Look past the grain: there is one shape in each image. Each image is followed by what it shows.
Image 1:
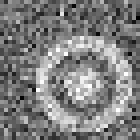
bullseye
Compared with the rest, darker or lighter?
lighter
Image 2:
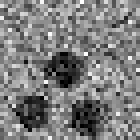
three dots
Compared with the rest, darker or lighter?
darker
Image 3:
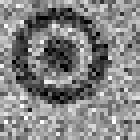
bullseye
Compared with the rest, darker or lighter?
darker
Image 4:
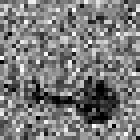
lollipop
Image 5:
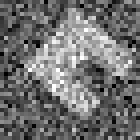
square with a notch
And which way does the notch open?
down and right
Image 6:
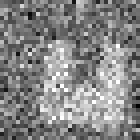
square with a notch
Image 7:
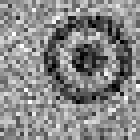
bullseye
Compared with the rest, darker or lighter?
darker
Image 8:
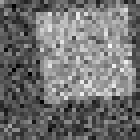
square
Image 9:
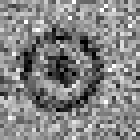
bullseye
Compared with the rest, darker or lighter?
darker
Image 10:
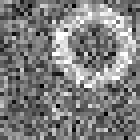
ring
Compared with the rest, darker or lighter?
lighter
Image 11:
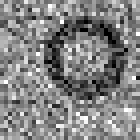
ring
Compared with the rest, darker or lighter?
darker
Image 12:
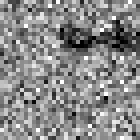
dumbbell
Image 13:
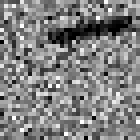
bar
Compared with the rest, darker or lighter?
darker
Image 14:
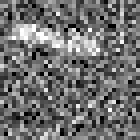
bar
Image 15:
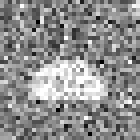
half disc
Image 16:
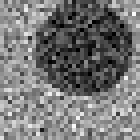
disc
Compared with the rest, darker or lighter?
darker
